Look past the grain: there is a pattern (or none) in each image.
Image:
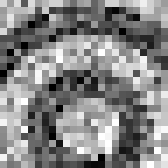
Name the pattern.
rings round one point
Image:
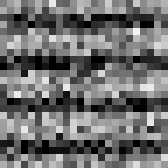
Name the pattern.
horizontal stripes
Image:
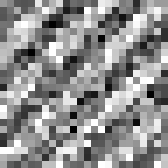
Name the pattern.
diagonal stripes
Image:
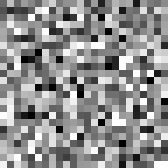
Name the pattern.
only noise
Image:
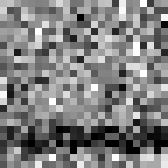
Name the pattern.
one horizontal stripe
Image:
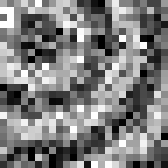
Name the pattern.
rings round one point
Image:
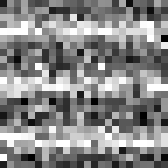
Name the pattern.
horizontal stripes
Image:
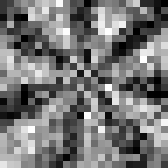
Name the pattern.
spokes from one point
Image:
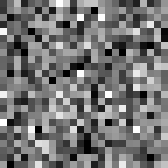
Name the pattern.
only noise
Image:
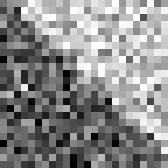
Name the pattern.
a sharp edge
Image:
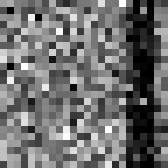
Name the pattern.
one vertical stripe
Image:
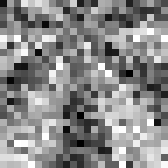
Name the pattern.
spokes from one point
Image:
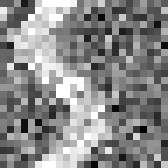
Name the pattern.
a wavy band
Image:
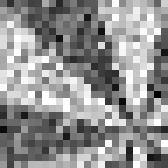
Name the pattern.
spokes from one point
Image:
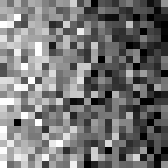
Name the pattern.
a smooth slope
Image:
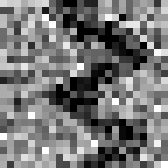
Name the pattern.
a wavy band
